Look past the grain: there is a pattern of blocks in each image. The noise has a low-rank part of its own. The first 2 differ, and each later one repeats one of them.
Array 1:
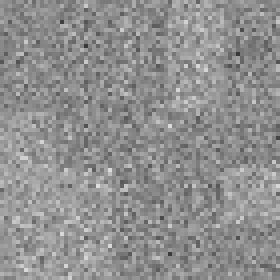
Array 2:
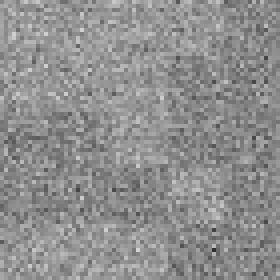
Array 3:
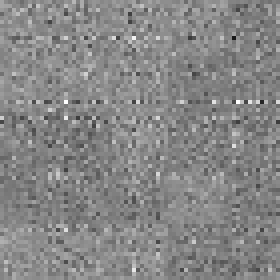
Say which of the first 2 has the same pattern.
2
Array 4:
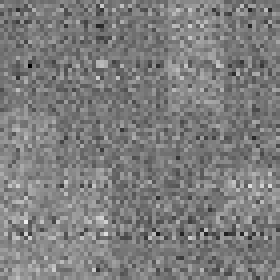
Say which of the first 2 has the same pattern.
1
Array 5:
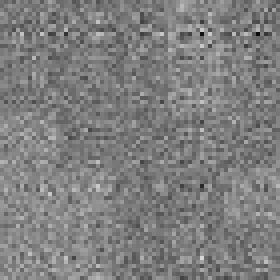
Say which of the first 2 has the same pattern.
1
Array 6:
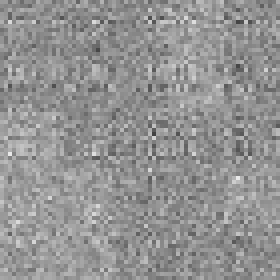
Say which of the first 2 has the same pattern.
1
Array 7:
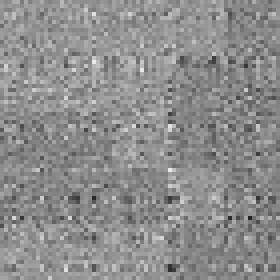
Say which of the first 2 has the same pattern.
2
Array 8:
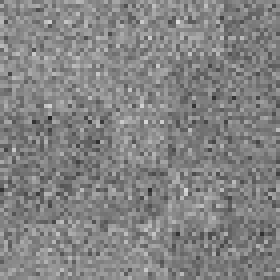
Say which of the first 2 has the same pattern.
2
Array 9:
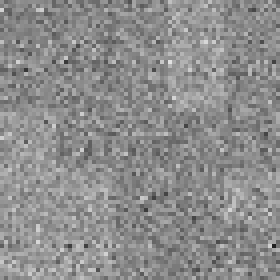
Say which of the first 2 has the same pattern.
1
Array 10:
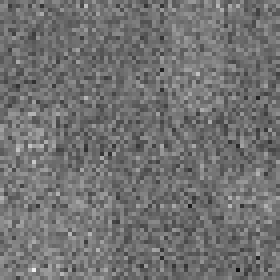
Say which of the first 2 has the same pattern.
1
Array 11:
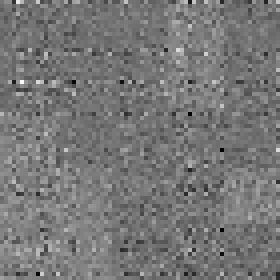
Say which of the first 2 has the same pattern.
1
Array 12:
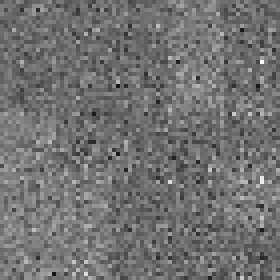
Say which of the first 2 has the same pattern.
1
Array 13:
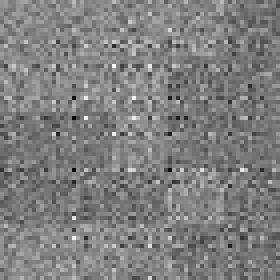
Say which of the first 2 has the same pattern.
2
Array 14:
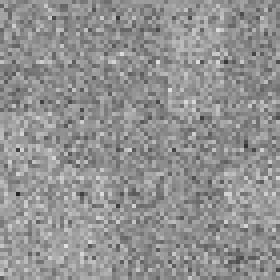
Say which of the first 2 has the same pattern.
1
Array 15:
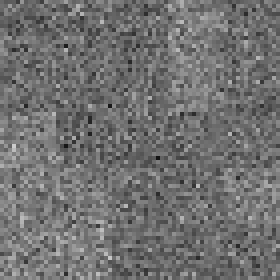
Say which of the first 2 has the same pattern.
1
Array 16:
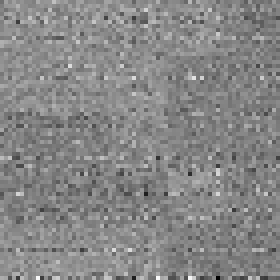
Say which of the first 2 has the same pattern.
2
